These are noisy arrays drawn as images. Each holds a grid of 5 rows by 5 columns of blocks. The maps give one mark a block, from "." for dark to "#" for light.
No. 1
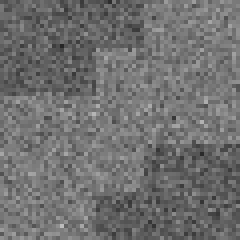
. . . # #
. . # # #
# # # # #
# # # . .
# # . . .
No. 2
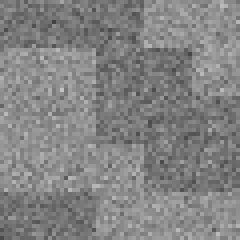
. . . # #
# # . . #
# # . . .
# # # . .
. . # # #
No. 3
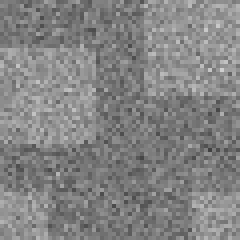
. . . # #
# # . # #
# # . . .
. . . . .
# . . . #
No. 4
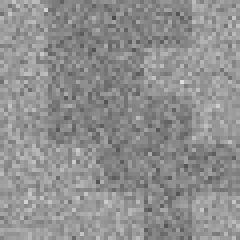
# . . . #
# . . # #
# . . . #
# # . . .
# # # . #
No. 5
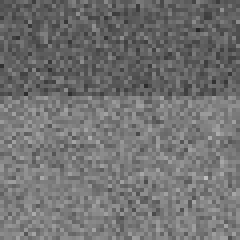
. . . . .
. . . . .
# # # # #
# # # # #
# # # # #
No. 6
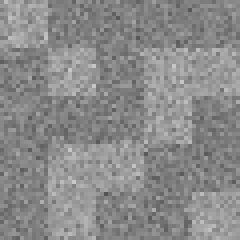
# . . . .
. # . # #
. . . # .
. # # . .
. # . . #
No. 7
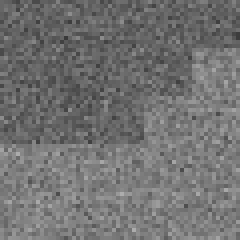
. . . . .
. . . . #
. . . # #
# # # # #
# # # # #
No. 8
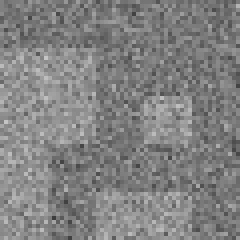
. . . . .
# # . . .
# # . # .
# . . . .
# . # # .
